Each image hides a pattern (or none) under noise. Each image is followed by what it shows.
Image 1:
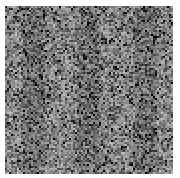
vertical stripes
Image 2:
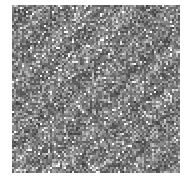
diagonal stripes
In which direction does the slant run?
bottom left to top right
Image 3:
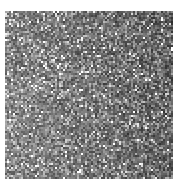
a smooth slope
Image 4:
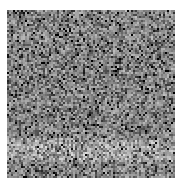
one horizontal stripe
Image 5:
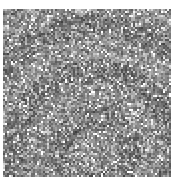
rings round one point
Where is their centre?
bottom middle
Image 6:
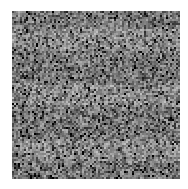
horizontal stripes
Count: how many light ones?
3
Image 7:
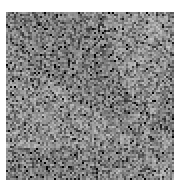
spokes from one point
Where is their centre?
bottom right
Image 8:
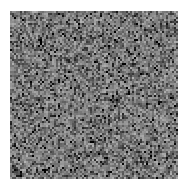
only noise
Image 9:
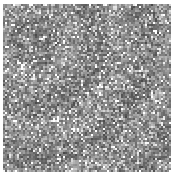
rings round one point
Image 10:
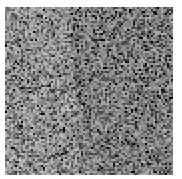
a sharp edge
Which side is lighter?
left
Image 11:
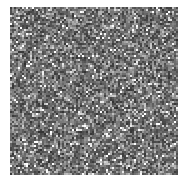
only noise
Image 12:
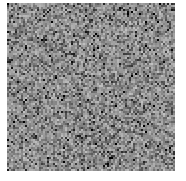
only noise
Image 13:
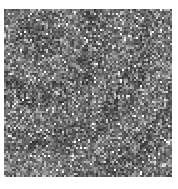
rings round one point
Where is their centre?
top left
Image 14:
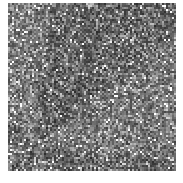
spokes from one point
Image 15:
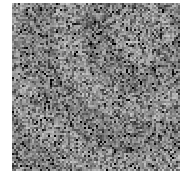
rings round one point
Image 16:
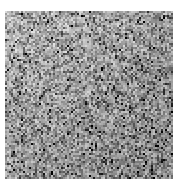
a smooth slope
